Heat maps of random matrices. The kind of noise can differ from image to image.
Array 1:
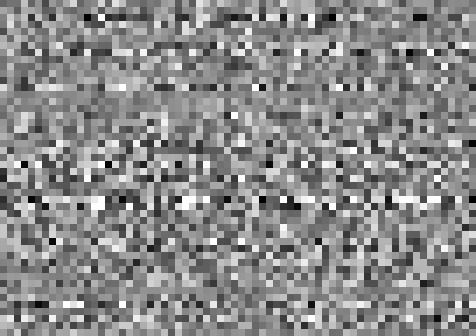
rows of uneven size
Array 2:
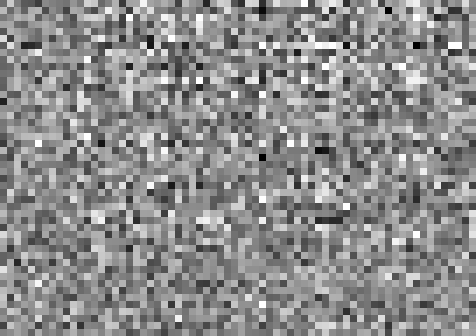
low rank plus noise
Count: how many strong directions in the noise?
three or four
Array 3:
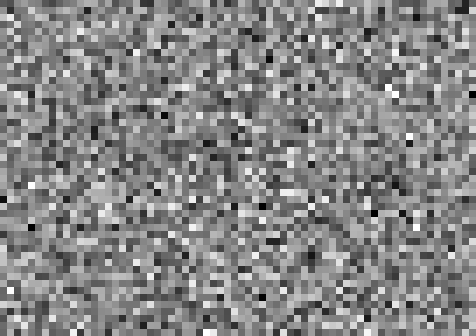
independent entries
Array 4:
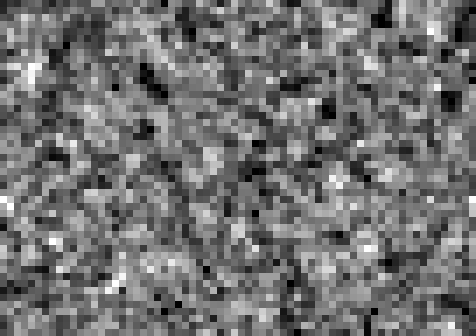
blotchy
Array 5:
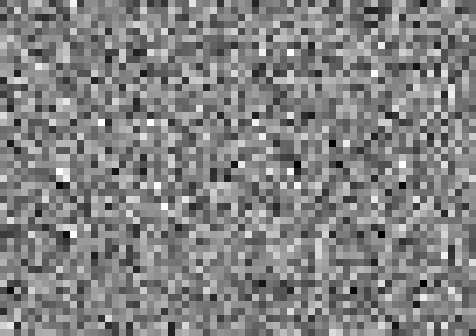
low rank plus noise
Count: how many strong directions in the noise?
five to eight
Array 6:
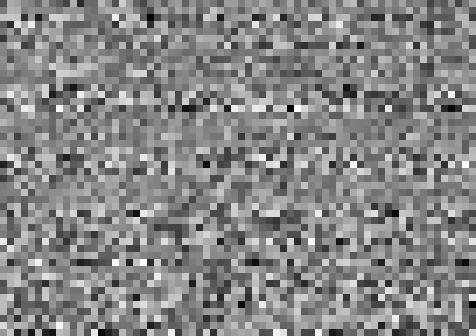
rows of uneven size
